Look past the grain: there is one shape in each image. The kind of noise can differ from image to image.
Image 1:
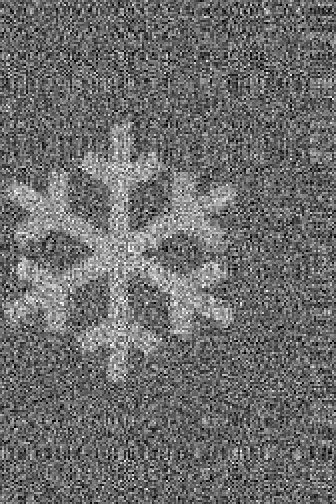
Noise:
low rank plus noise
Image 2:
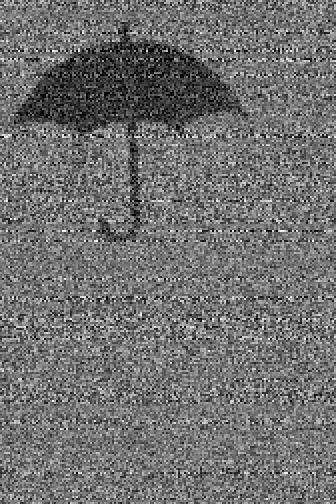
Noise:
rows of uneven size
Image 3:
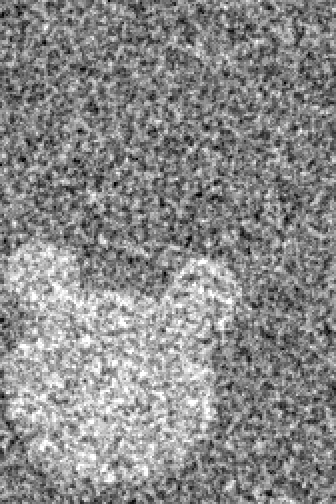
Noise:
blotchy
